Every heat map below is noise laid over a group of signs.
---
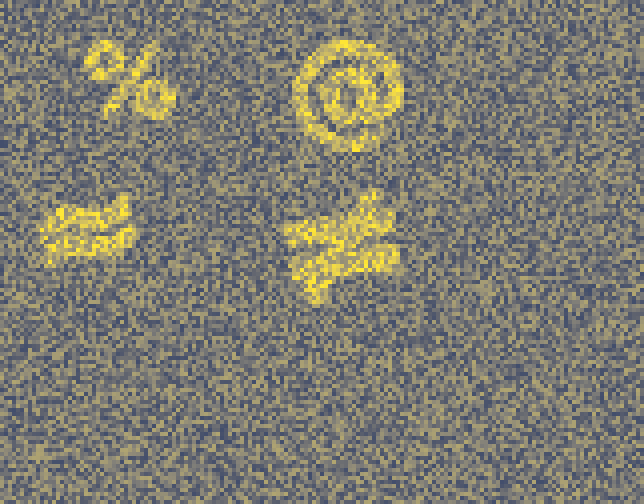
top left: percent sign; top middle: at sign; middle left: approximately sign; centre: not-equal sign
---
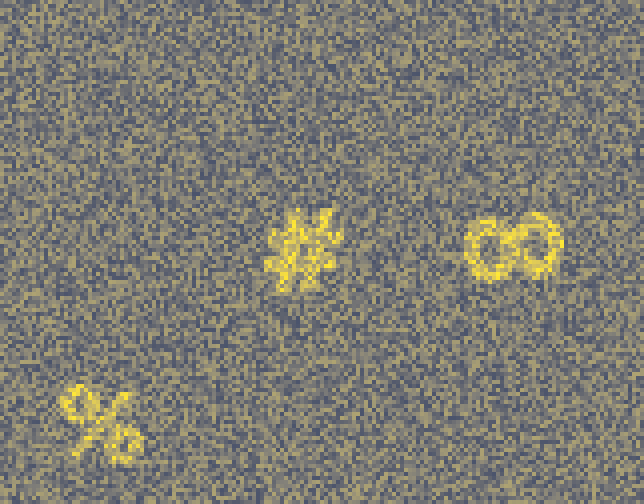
centre: hash sign; middle right: infinity sign; bottom left: percent sign
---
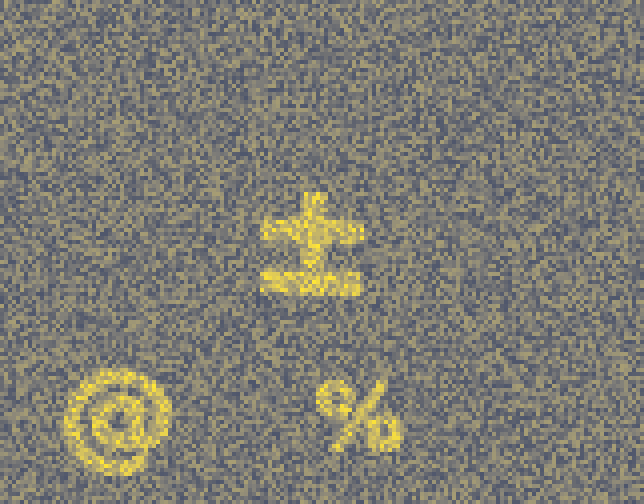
centre: plus-minus sign; bottom left: at sign; bottom middle: percent sign
